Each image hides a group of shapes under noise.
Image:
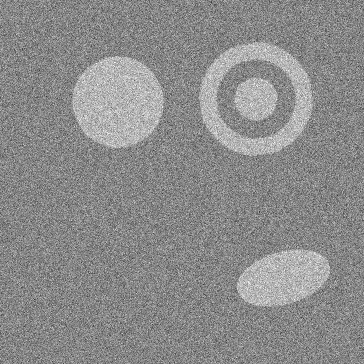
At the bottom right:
ellipse
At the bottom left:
nothing
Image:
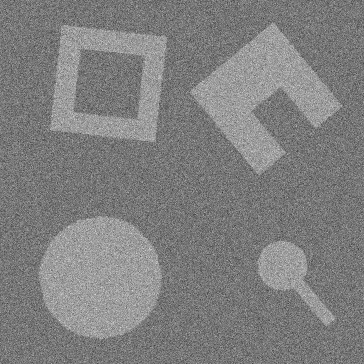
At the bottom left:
disc
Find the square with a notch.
top right
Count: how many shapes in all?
4
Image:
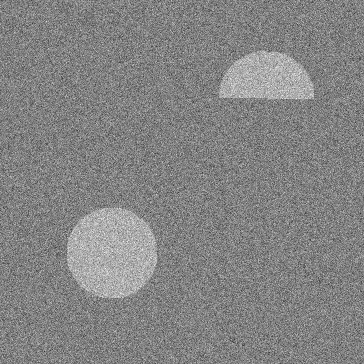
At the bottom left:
disc
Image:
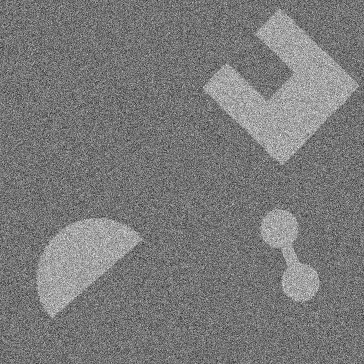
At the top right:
square with a notch
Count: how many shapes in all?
3
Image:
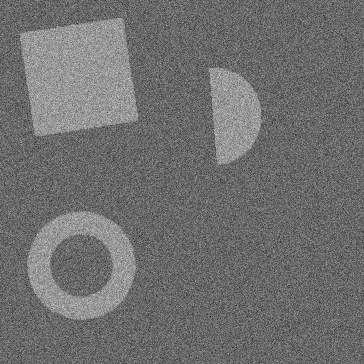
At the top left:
square
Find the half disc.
top right
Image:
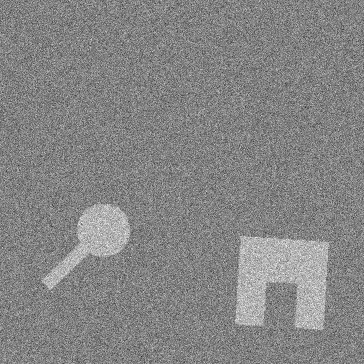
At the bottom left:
lollipop
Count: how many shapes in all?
2
